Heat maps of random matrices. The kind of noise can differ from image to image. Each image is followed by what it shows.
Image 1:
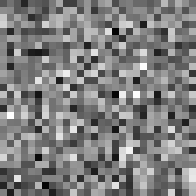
low rank plus noise
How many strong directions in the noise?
two
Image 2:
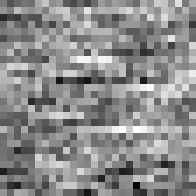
streaked along the rows
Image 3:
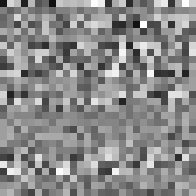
rows of uneven size
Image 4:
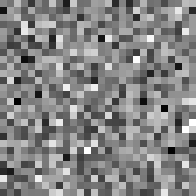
independent entries
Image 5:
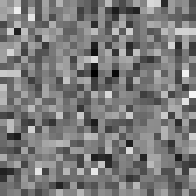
low rank plus noise
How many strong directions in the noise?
one
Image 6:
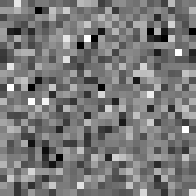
heavy tails
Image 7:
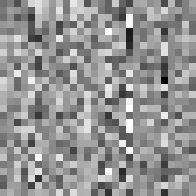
columns of uneven size
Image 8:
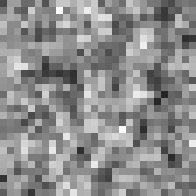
blotchy
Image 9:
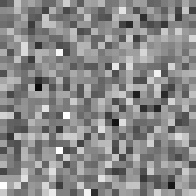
independent entries
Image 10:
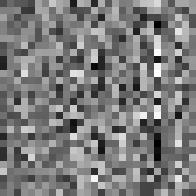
columns of uneven size
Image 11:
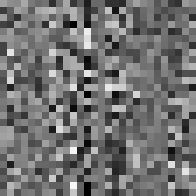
columns of uneven size
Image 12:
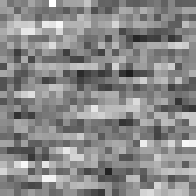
streaked along the rows
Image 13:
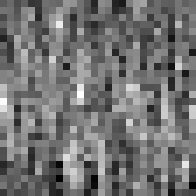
streaked along the columns
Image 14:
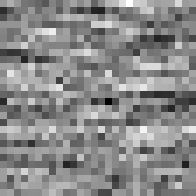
streaked along the rows
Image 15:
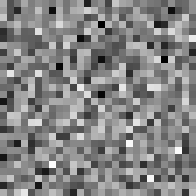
independent entries
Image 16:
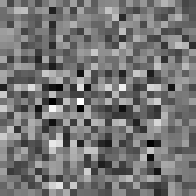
low rank plus noise
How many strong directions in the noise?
one
